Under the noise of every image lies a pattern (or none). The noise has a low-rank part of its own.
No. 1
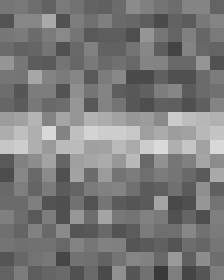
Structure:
one band of rows
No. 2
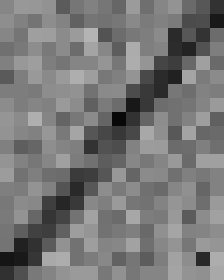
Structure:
a diagonal band
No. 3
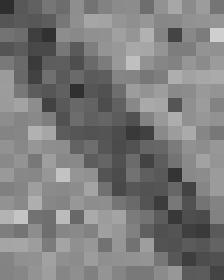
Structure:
a diagonal band
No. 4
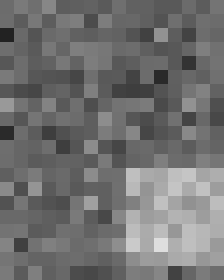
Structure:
one block
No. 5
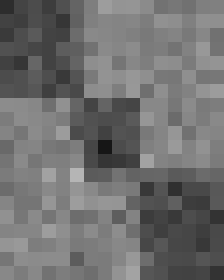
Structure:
blocks along the diagonal
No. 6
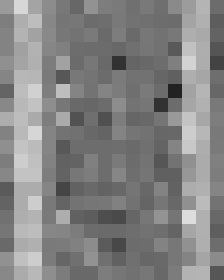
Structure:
bands of columns
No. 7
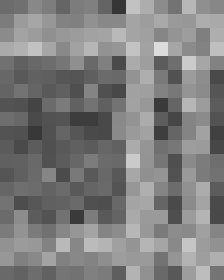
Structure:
bands of rows crossing bands of columns
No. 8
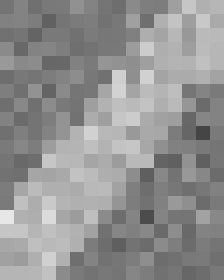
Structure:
a diagonal band
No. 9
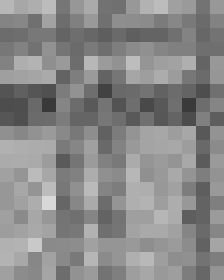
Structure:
bands of rows crossing bands of columns
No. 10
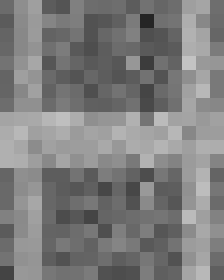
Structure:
bands of rows crossing bands of columns
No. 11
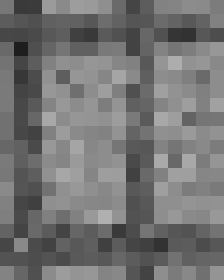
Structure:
bands of rows crossing bands of columns
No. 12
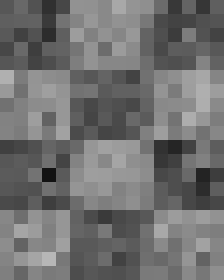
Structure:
a checkerboard
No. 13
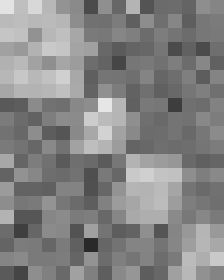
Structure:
blocks along the diagonal
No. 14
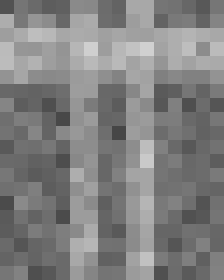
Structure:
bands of rows crossing bands of columns
